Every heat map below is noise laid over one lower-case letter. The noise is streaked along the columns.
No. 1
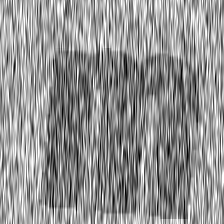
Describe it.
dark m
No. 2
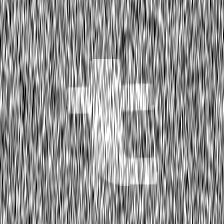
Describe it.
light t
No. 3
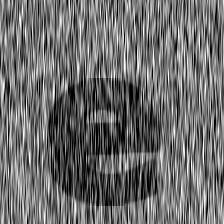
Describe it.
dark e
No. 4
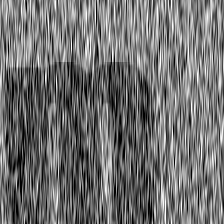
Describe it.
dark m
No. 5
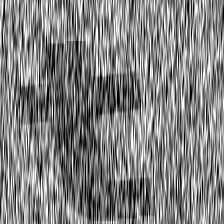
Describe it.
dark t
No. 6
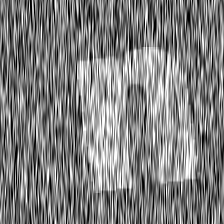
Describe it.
light n
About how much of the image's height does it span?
two thirds
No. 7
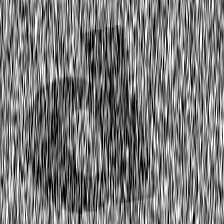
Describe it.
dark d
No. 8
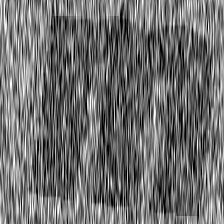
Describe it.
dark m
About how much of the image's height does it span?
nearly all
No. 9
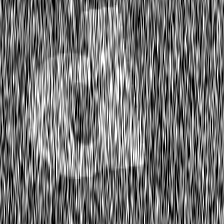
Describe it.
light d
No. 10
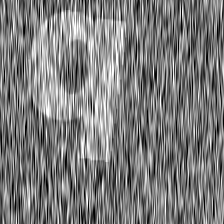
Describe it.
light q
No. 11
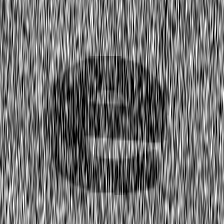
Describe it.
dark e
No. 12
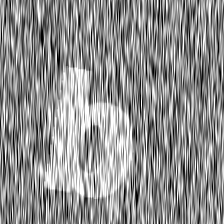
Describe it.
light b
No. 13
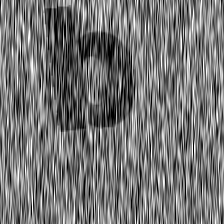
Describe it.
dark b
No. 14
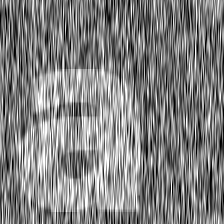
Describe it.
light a
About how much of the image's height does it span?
two thirds
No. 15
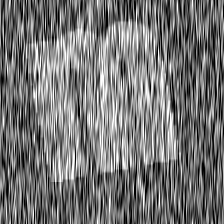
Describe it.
light m
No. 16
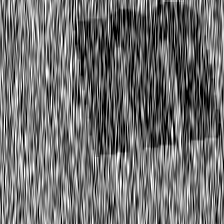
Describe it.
dark m
